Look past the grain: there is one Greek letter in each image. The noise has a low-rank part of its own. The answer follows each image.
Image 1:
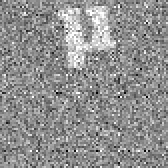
mu
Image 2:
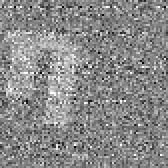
eta
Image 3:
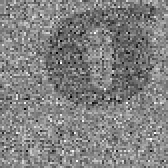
sigma
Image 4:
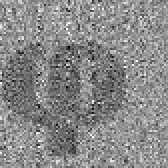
phi
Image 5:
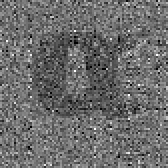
alpha
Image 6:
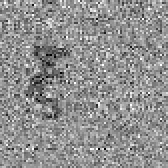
xi
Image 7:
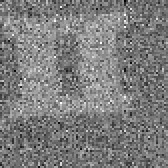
pi
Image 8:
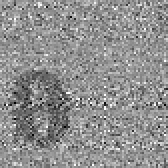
theta
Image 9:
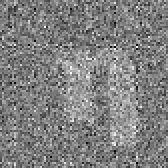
eta
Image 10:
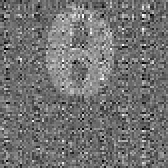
theta
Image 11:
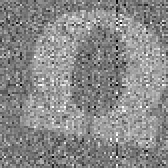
omega
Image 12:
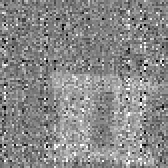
pi
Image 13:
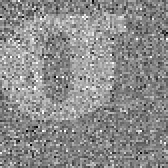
sigma
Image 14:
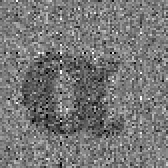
alpha
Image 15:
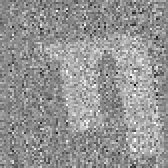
eta
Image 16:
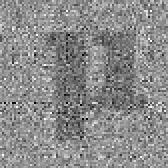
mu
